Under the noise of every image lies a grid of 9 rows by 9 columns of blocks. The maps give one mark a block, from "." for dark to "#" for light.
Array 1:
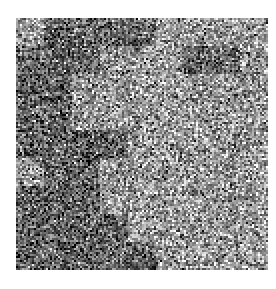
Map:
# . . . . # # # #
. . . # # # . . #
. . # # # # # # #
. . # # # # # # #
. . . . # # # # #
# . . # # # # # #
. . . # # # # # #
. . . . # # # # #
. . . . . # # # #
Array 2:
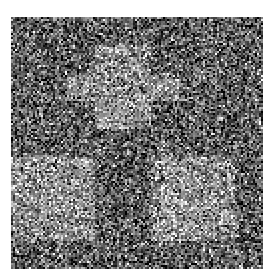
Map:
. . . . . . . . .
. . . # # . . . .
. . # # # # . . .
. . . # # . . . .
. . . . . . . . .
# # # . . # # # .
# # # . . # # # .
# # # . . # # # .
. . . . . . . . .
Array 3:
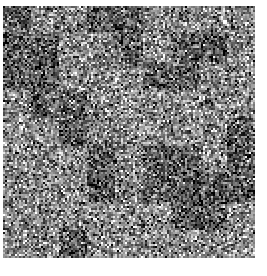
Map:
. # # . . # # # #
. . # # . # . . #
. . # # # . . # #
# . . # # # # # #
# # . # # # # # .
# # # . # . . # .
# # # . # . . . .
# # # # # # . . #
# # . # # # # # #
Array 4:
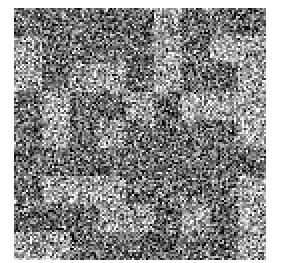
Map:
. . . . . # . . .
# . . . . # . # #
# . # # . # . . #
. # . . # . # # #
. # . # . . . . #
. . . . . . . . .
. # # # . . . . #
. . . # # . # . #
# # . . . . . . #
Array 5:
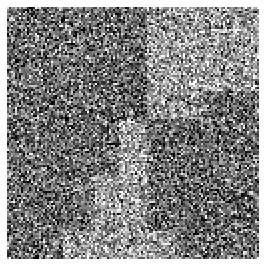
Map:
. . . . . # # # #
. . . . . # # # #
. . . . . # # # #
. . . . . # # . .
. . . . # . . . .
. . . . # . . . .
. . . # # . . . .
. . . # # . . . .
. . # # # # . . .
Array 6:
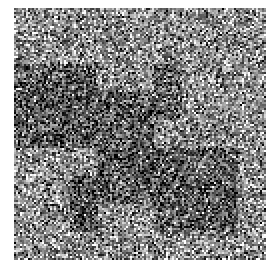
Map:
# # # # # # # # #
# # # # # # # # #
. . . # # . # # #
. . . . . . # # #
. . . . . # # # #
# # # . . . . . #
# # . . . . . . #
# # . # # . . . #
# # # # # # # # #
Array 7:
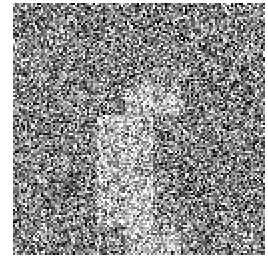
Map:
. . . . . . . . .
. . . . . . . . .
. . . . . . . . .
. . . . # # . . .
. . . # # . . . .
. . . # # . . . .
. . . # # . . . .
. . . # # . . . .
. . . . # # . . .
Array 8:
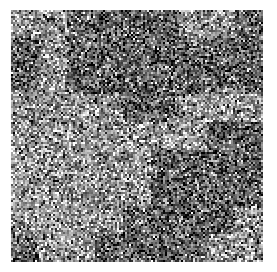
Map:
# # . . . . # # .
. # . . . . . . .
. # . . . . . . .
# # # # . . # # #
# # # # # # # . .
# # # # # . . . .
# # # # # . . . .
# # # # . . . . #
. # # . . . . # #
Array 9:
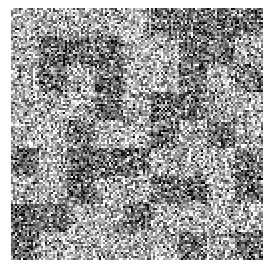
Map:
# # # # # . . . .
# . . . # # . . #
# . # . # # . # .
# # # . # . . # #
# # . # # . # . #
. # . . . # # # .
# # . # # . . # .
. . # # . # # # #
. # # # # # . # .
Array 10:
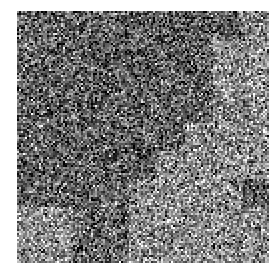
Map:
. . . . . . . . #
. . . . . . . # #
. . . . . . . # #
. . . . . . . # #
. . . . . . # # #
. . . . . # # # #
. . . . # # # # .
# # . . # # # # #
# # . . # # # # #
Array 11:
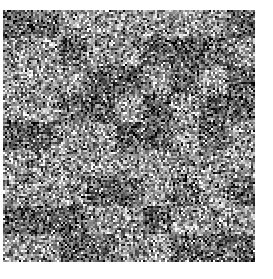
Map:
. . # # # # # # .
# # . # # . . . #
# # # . . # . # .
# # . . # . # . .
. . # # . . # . #
# # # # # # # # #
# # # . . # . # .
. . . # # . # # #
# # . . # # . . .
